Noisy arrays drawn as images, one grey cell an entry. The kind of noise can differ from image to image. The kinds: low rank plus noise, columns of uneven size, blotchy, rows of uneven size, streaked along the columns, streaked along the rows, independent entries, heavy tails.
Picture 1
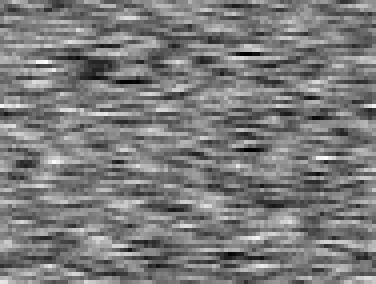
streaked along the rows
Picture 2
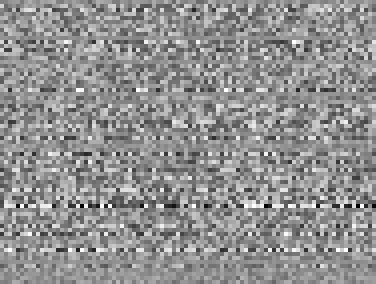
rows of uneven size
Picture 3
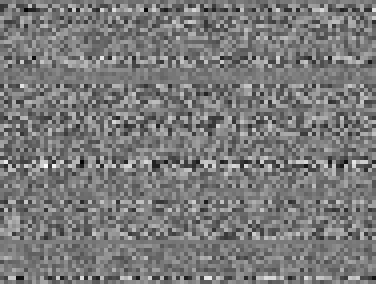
rows of uneven size
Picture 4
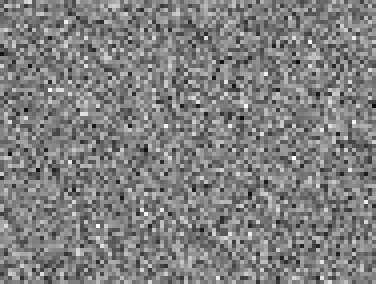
independent entries
